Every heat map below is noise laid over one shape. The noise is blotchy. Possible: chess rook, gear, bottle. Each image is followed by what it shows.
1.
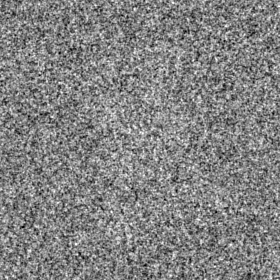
chess rook
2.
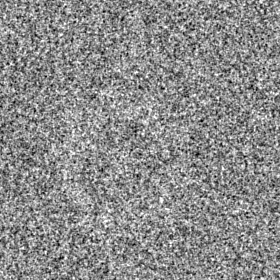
gear
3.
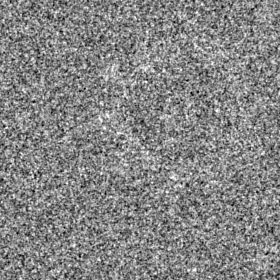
gear
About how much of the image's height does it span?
two thirds
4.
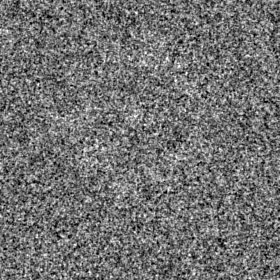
gear
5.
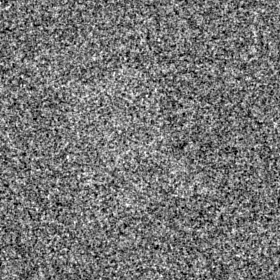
chess rook
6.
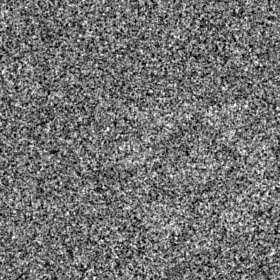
gear
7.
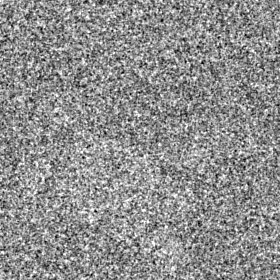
chess rook
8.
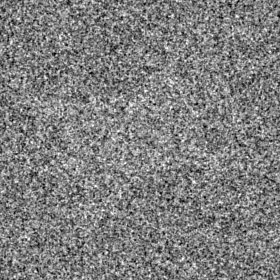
chess rook
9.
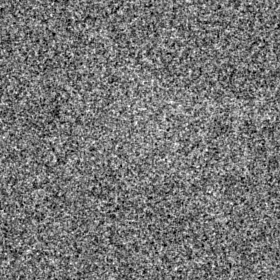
chess rook
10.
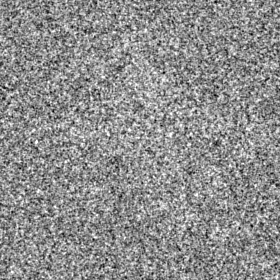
chess rook
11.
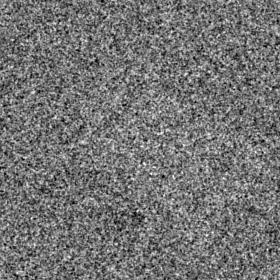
chess rook
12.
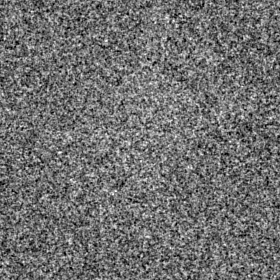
chess rook
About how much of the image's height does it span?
nearly all
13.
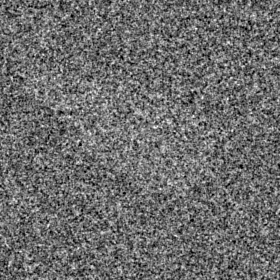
bottle
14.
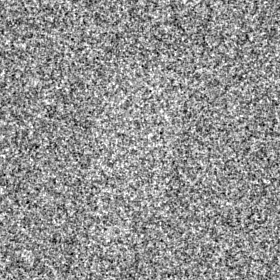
bottle
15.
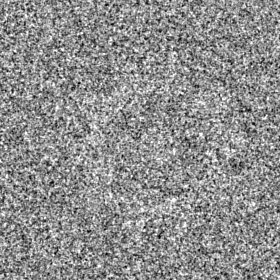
gear
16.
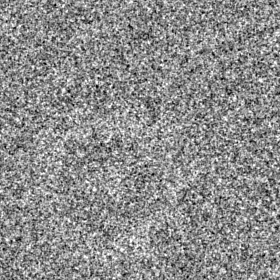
gear
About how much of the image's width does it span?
two thirds
